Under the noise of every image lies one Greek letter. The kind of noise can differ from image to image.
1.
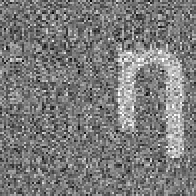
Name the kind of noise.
low rank plus noise
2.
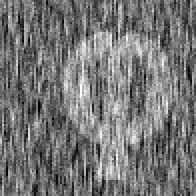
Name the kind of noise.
streaked along the columns
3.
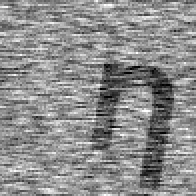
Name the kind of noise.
streaked along the rows
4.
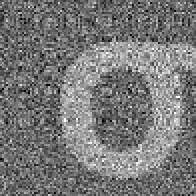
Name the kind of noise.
low rank plus noise
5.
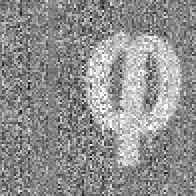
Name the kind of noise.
columns of uneven size
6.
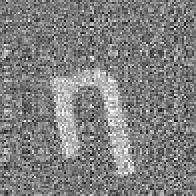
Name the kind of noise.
low rank plus noise
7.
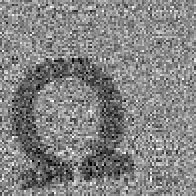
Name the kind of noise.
low rank plus noise
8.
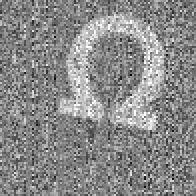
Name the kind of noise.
columns of uneven size
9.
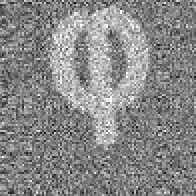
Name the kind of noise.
low rank plus noise
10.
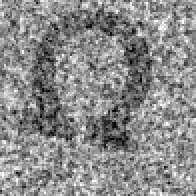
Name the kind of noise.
blotchy
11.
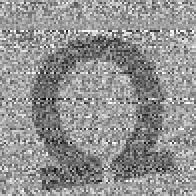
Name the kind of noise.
rows of uneven size
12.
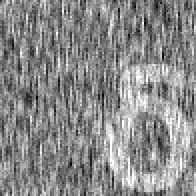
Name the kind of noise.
streaked along the columns
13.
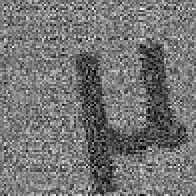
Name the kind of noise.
low rank plus noise
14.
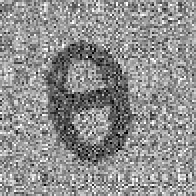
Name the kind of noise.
low rank plus noise
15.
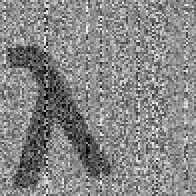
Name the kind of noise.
columns of uneven size
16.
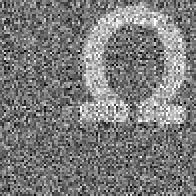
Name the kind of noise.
low rank plus noise
